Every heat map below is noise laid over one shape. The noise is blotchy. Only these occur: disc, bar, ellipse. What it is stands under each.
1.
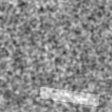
bar
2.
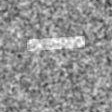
bar
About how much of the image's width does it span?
half
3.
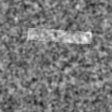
bar
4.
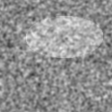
ellipse
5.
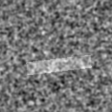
bar
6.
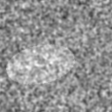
ellipse
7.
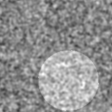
disc
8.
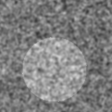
disc
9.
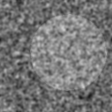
disc
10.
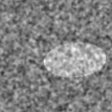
ellipse
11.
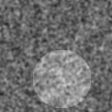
disc
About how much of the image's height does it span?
half
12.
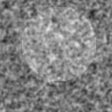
disc
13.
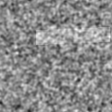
bar
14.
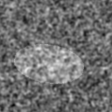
ellipse
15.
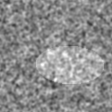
ellipse
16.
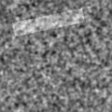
bar
